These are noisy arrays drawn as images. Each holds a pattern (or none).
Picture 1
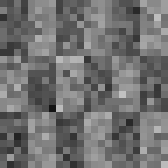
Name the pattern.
a checkerboard
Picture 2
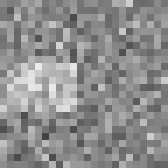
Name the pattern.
one block
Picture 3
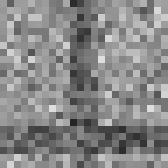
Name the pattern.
bands of rows crossing bands of columns
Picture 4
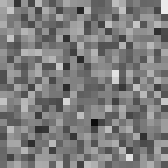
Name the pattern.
only noise
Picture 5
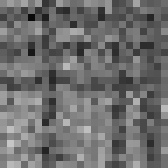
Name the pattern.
bands of rows crossing bands of columns
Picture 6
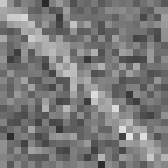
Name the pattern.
a diagonal band
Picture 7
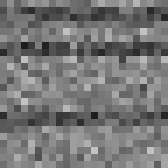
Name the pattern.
bands of rows
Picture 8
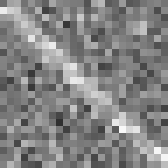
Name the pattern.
a diagonal band
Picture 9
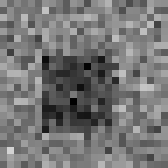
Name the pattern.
one block
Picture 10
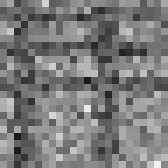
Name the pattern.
bands of rows crossing bands of columns
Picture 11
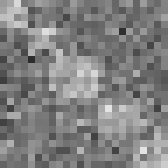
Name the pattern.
blocks along the diagonal
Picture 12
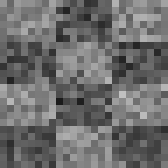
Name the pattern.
a checkerboard
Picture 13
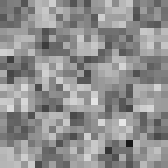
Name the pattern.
a checkerboard
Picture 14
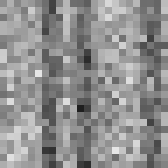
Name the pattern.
bands of columns
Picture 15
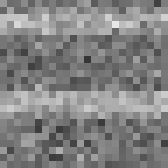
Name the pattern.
bands of rows
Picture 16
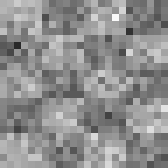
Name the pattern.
a checkerboard
